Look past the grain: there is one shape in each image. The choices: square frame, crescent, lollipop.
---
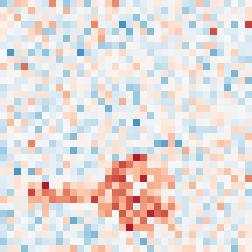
lollipop
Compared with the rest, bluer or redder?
redder
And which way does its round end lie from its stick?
right
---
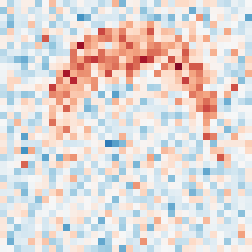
crescent
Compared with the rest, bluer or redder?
redder
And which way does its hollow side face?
down
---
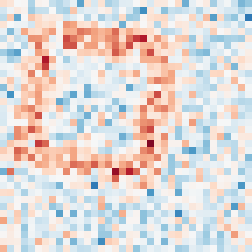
square frame
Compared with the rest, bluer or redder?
redder
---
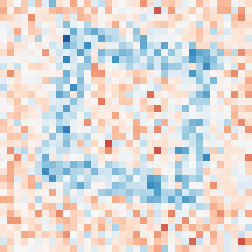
square frame
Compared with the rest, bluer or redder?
bluer
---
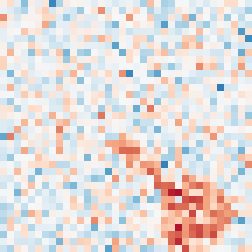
lollipop
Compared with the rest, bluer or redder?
redder
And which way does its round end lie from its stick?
down and right
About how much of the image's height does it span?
half
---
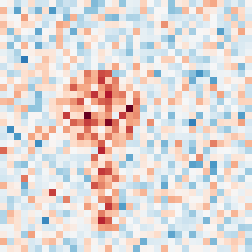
lollipop
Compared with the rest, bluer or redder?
redder
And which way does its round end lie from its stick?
up
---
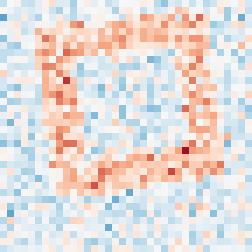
square frame
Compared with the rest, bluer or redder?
redder
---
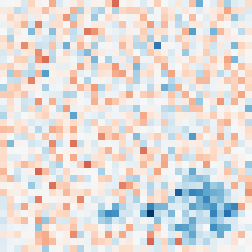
lollipop
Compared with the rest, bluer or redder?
bluer
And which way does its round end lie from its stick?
right
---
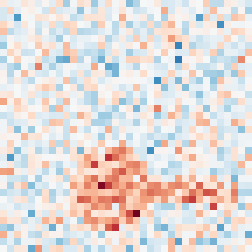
lollipop
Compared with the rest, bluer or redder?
redder
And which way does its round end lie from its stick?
left
